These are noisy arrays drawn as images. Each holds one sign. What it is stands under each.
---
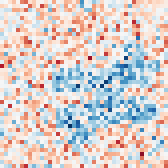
not-equal sign
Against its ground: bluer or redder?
bluer
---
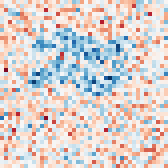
approximately sign
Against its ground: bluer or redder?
bluer
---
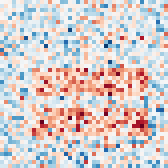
equals sign
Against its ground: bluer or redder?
redder
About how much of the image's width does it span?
two thirds
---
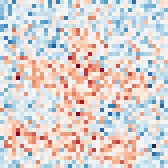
plus-minus sign
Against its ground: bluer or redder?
redder
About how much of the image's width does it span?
nearly all
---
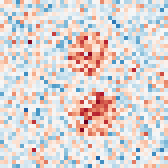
colon
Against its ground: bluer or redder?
redder
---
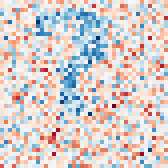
question mark
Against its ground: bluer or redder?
bluer
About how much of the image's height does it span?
two thirds
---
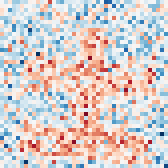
plus-minus sign
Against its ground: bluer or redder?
redder
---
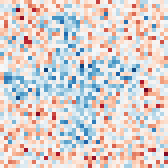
plus sign
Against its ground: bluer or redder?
bluer
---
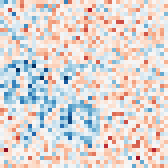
percent sign
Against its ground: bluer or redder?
bluer
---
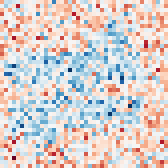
not-equal sign
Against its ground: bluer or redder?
bluer
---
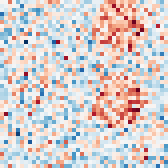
colon
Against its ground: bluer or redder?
redder
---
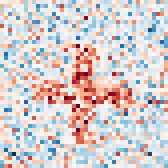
plus sign
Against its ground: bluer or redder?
redder
